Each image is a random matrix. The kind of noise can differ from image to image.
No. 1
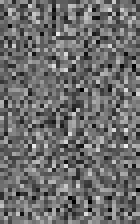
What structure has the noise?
low rank plus noise
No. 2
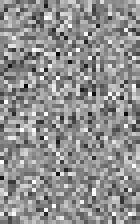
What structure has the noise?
low rank plus noise
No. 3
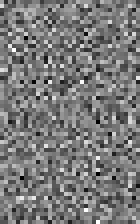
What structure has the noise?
low rank plus noise
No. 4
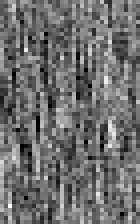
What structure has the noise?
streaked along the columns
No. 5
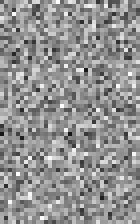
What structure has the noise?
independent entries
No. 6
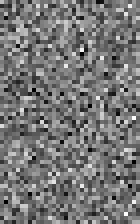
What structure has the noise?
independent entries
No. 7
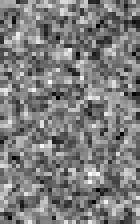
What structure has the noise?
blotchy
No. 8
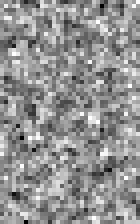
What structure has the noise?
blotchy
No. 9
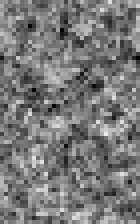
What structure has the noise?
blotchy
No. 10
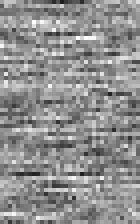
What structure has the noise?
streaked along the rows
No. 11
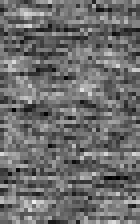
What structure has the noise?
streaked along the rows
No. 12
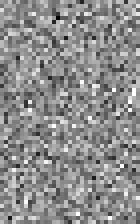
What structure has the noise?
independent entries
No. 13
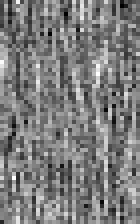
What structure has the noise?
streaked along the columns
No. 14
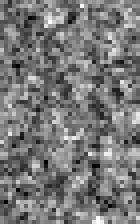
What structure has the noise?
blotchy
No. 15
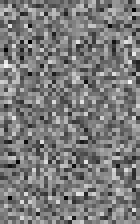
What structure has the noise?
low rank plus noise
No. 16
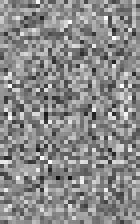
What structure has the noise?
low rank plus noise
